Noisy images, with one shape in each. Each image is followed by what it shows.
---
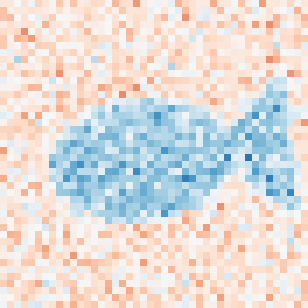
blue fish
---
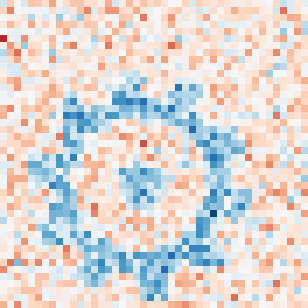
blue gear
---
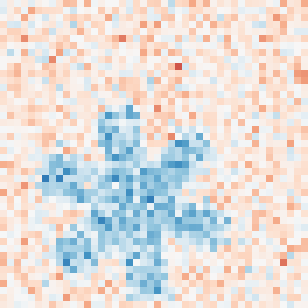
blue asterisk
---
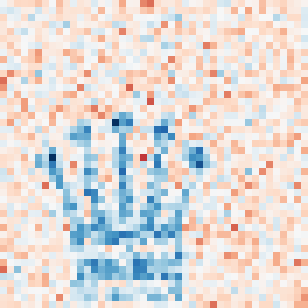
blue chess queen
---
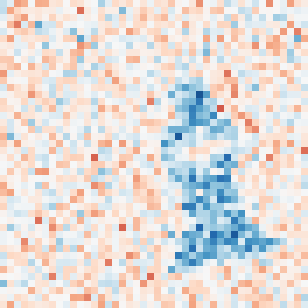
blue chess bishop
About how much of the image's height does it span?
two thirds
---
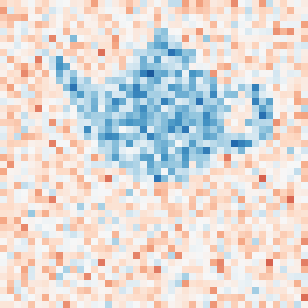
blue teapot
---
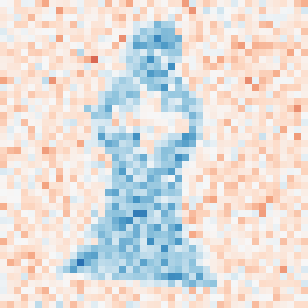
blue chess bishop
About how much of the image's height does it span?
nearly all
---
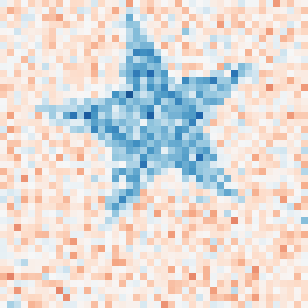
blue star
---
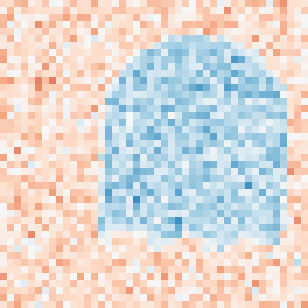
blue ghost
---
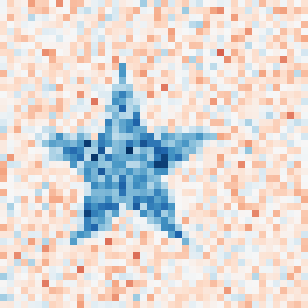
blue star
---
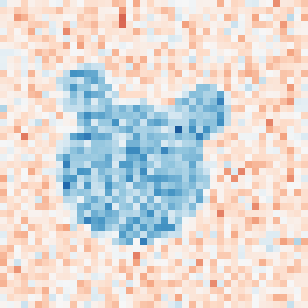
blue bear's head
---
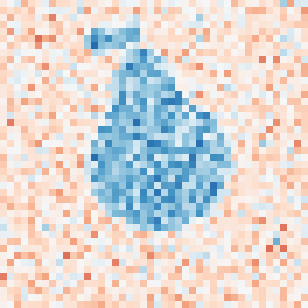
blue pear
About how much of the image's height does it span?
two thirds
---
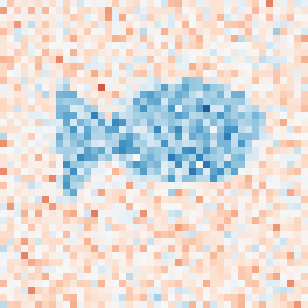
blue fish
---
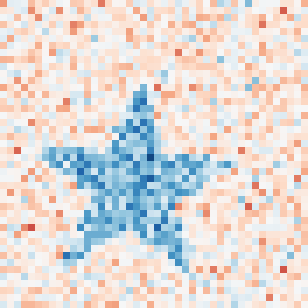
blue star
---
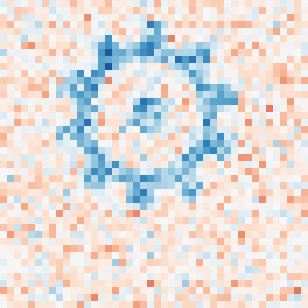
blue gear
